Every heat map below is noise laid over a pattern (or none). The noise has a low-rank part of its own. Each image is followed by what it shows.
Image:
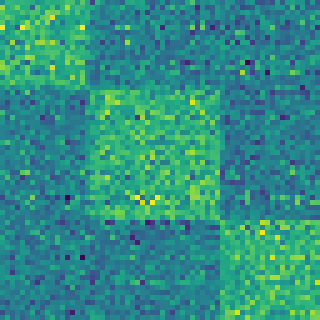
blocks along the diagonal
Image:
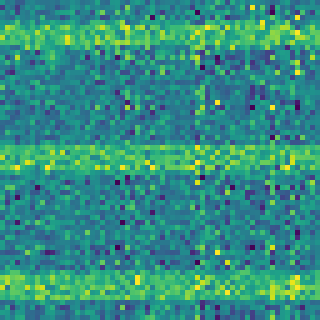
bands of rows
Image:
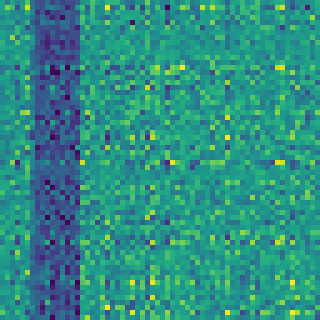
one band of columns
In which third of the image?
left
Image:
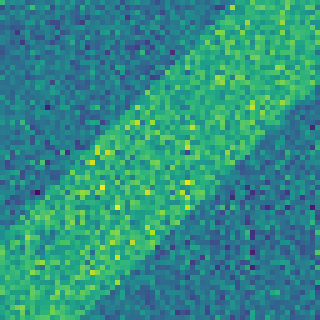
a diagonal band
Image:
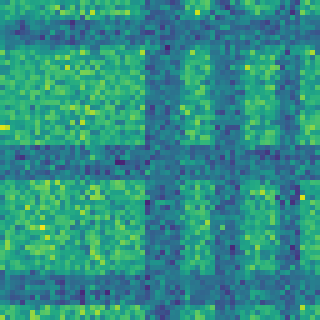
bands of rows crossing bands of columns
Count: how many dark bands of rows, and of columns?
3 and 3
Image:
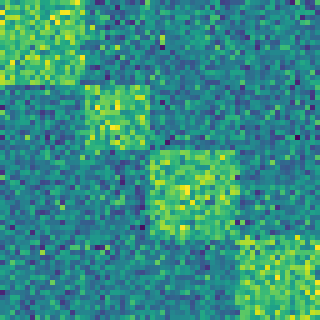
blocks along the diagonal
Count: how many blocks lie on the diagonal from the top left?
4
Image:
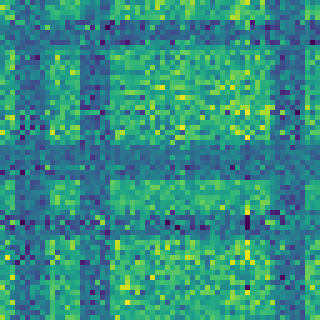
bands of rows crossing bands of columns
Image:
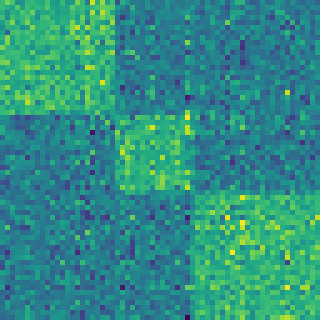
blocks along the diagonal
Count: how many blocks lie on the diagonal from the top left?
3
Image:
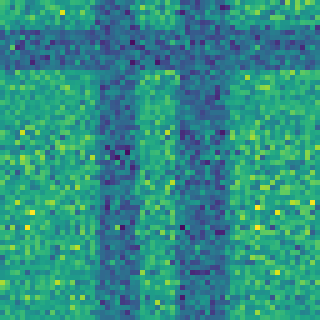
bands of rows crossing bands of columns
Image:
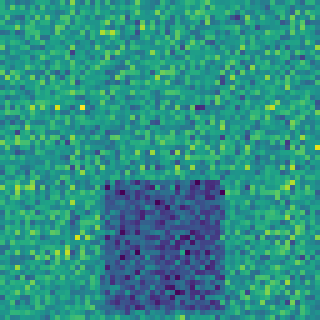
one block
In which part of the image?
bottom middle
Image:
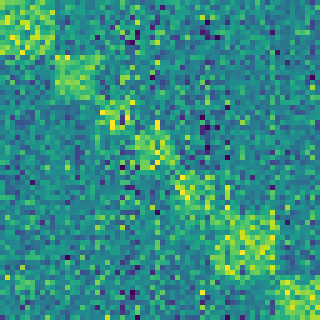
blocks along the diagonal
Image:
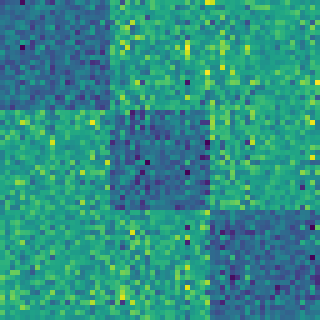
blocks along the diagonal
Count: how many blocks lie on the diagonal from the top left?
3
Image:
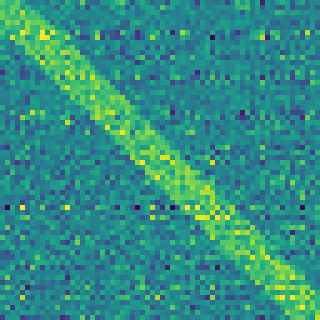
a diagonal band
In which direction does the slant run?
top left to bottom right
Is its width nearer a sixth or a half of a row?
a sixth
